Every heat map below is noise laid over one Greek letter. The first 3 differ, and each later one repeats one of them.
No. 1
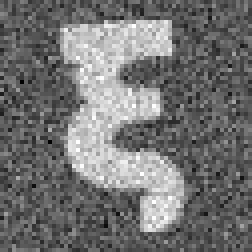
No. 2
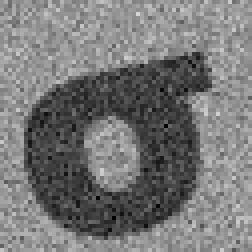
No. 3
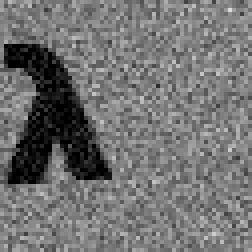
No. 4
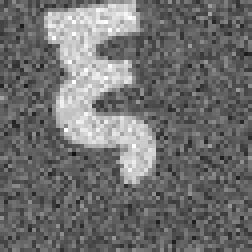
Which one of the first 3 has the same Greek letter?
1
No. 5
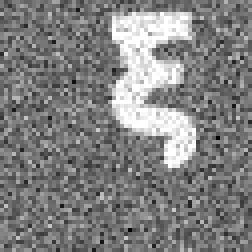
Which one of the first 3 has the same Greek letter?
1
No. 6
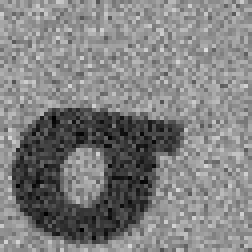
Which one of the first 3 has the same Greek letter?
2
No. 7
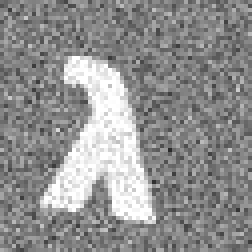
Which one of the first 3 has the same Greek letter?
3
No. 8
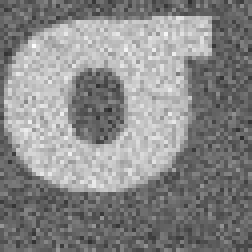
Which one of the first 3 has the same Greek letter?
2
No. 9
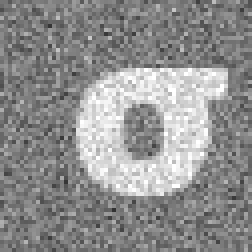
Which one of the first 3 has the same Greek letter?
2
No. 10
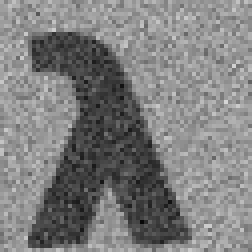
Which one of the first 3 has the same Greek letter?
3
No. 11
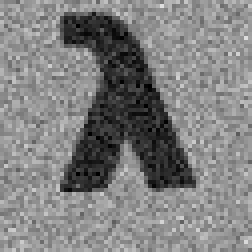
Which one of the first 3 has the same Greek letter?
3
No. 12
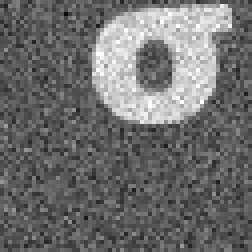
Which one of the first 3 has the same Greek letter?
2
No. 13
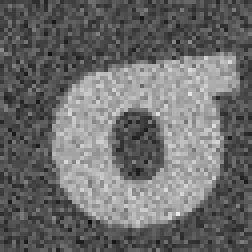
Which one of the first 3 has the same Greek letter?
2
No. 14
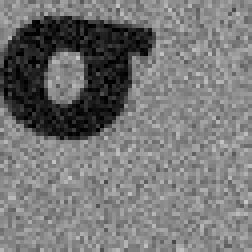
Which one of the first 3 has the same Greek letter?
2
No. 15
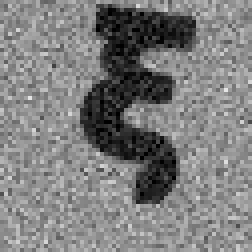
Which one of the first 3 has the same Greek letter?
1
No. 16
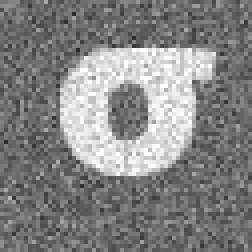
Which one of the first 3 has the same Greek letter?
2
